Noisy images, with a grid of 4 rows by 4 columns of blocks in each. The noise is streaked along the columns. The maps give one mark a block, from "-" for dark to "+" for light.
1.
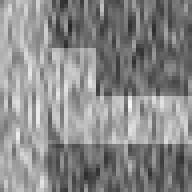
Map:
+---
++--
++++
+---
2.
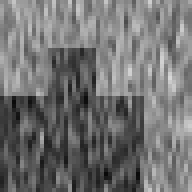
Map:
++++
+-++
---+
---+
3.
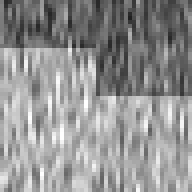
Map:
----
++--
++++
++++
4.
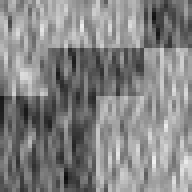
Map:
+++-
+--+
--++
--++
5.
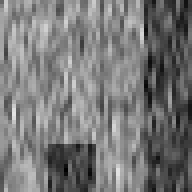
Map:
+++-
+++-
+++-
+-+-
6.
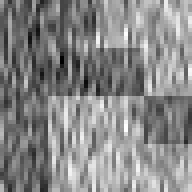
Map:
--++
---+
-++-
-+++
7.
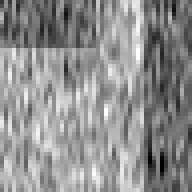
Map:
--+-
+++-
+++-
+++-
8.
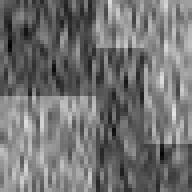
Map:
--++
---+
++-+
++--
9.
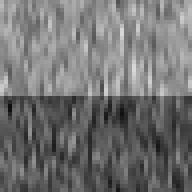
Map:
++++
++++
----
----
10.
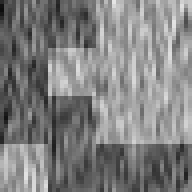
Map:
--++
-+++
--++
+---
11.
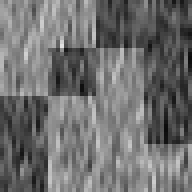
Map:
++--
+-+-
-++-
-+++
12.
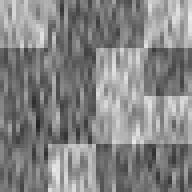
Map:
+--+
--+-
--++
-+--
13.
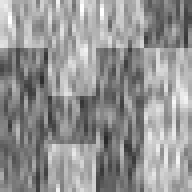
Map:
+++-
-+-+
---+
-+-+
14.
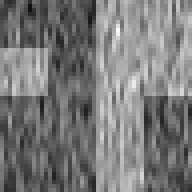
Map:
--++
+-++
--+-
--+-
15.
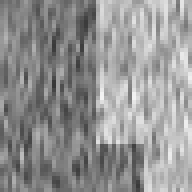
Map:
--++
--++
--++
---+
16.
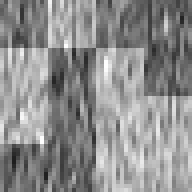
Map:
-+--
+-+-
+-++
--++
